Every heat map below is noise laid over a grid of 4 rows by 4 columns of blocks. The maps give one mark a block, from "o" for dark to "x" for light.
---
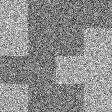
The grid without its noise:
x o o o
x o o x
o o x x
x o o x
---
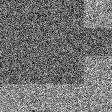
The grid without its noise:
o o o x
o o o o
o o o x
x x x x
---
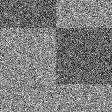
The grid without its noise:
o o x x
x x o o
x x o o
x x x x
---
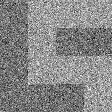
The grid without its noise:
o x x x
o x o o
o x x x
o o o x
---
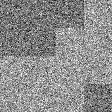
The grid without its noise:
o o o x
o o x x
x x x x
x x x o
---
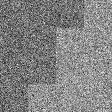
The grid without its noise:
o o o x
o o x x
o o x x
o x x x
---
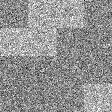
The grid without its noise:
o x x o
x x o o
o o o o
o o o x
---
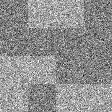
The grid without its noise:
o x x o
o o o o
x x o o
x o x x
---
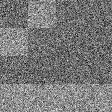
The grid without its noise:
o x o o
x o o o
o o o o
x x x x
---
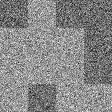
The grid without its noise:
o x o o
x x x o
x x x o
x o x x
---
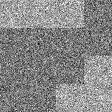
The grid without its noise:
x x x o
o o o o
o o o x
o o x x
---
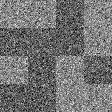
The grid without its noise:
x x o x
o o o x
x o x o
o o x x
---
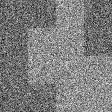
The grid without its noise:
o o x o
o x x o
o x x x
o o x x
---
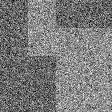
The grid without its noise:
o x o o
o x x x
o o x x
o o x x
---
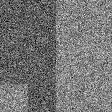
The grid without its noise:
o o x x
o o x x
o o x x
x o x x
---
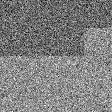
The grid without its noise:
o o o o
o o o x
x x x x
x x x x
